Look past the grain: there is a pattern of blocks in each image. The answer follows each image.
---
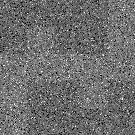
the same after a half turn
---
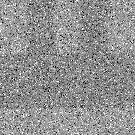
left and right mirror each other
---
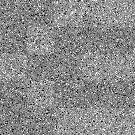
top and bottom mirror each other
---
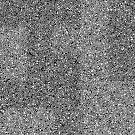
no symmetry
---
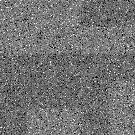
no symmetry
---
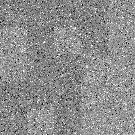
no symmetry
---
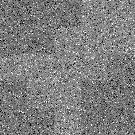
mirrored about the diagonal from the bottom left
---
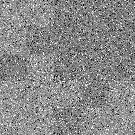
mirrored about the diagonal from the bottom left
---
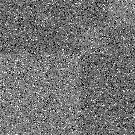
mirrored about the diagonal from the bottom left
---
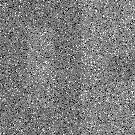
top and bottom mirror each other
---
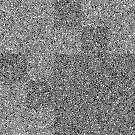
mirrored about the diagonal from the top left
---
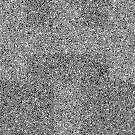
left and right mirror each other
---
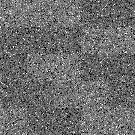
no symmetry
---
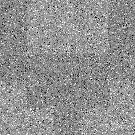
left and right mirror each other
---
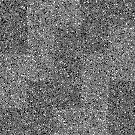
the same after a half turn
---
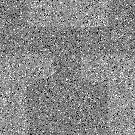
left and right mirror each other
